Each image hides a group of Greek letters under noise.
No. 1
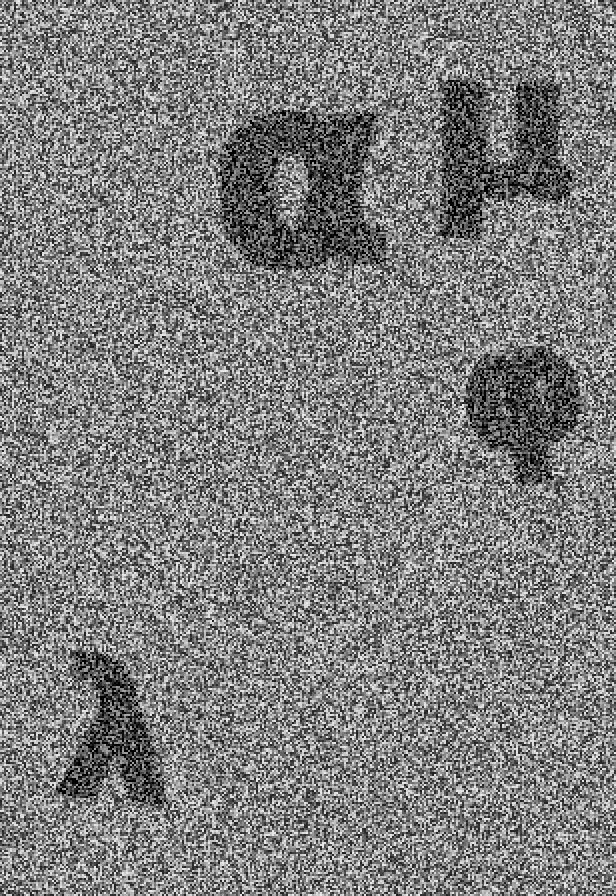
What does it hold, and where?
top middle: alpha; top right: mu; middle right: phi; bottom left: lambda
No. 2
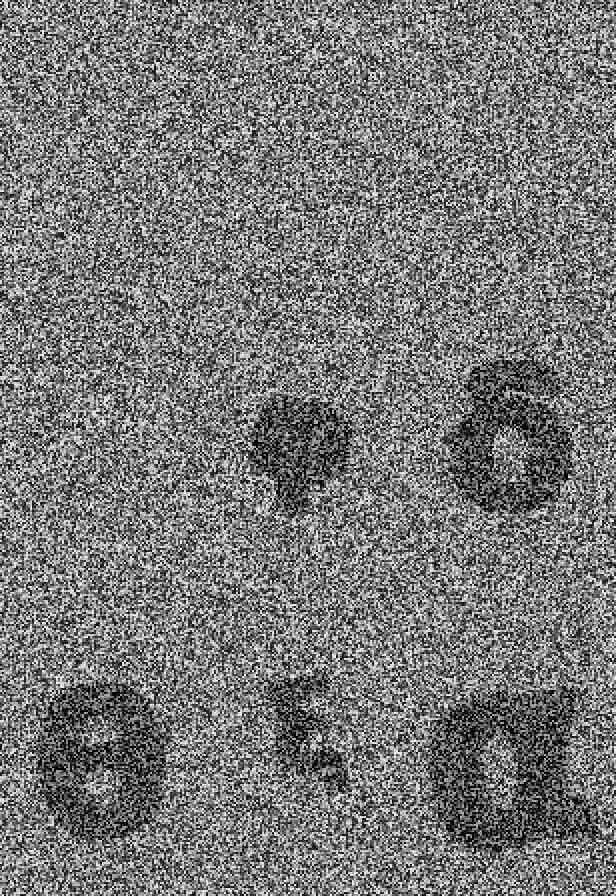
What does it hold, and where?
centre: phi; middle right: delta; bottom left: theta; bottom middle: xi; bottom right: alpha
